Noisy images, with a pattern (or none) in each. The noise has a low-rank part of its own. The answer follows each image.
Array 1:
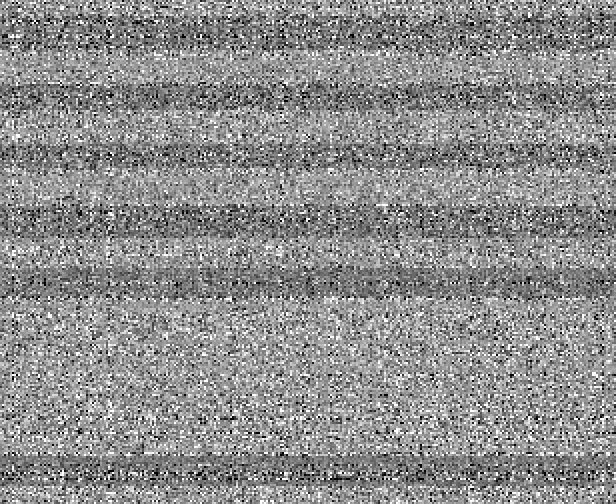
bands of rows
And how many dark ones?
6
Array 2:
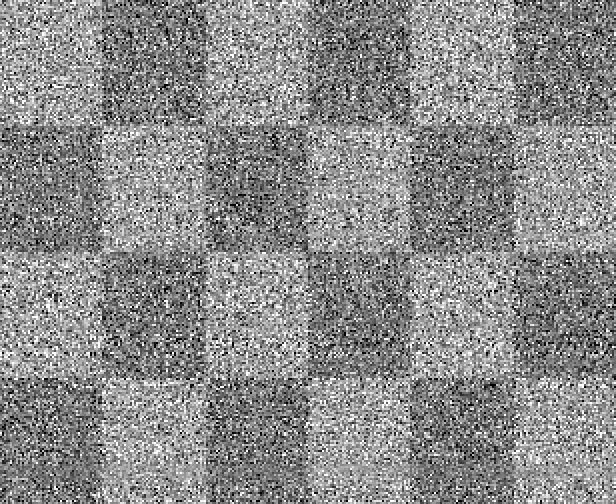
a checkerboard
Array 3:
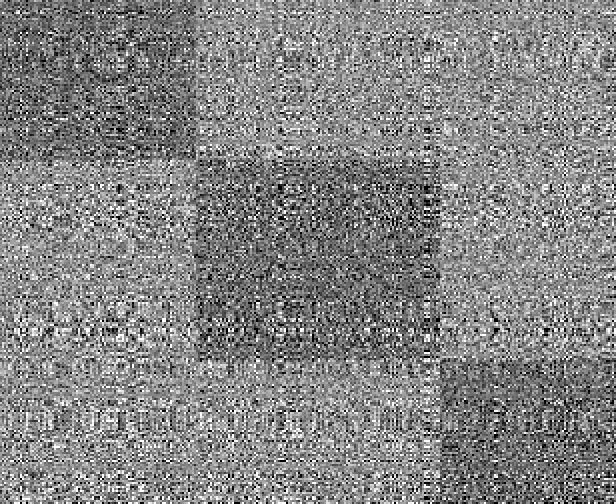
blocks along the diagonal
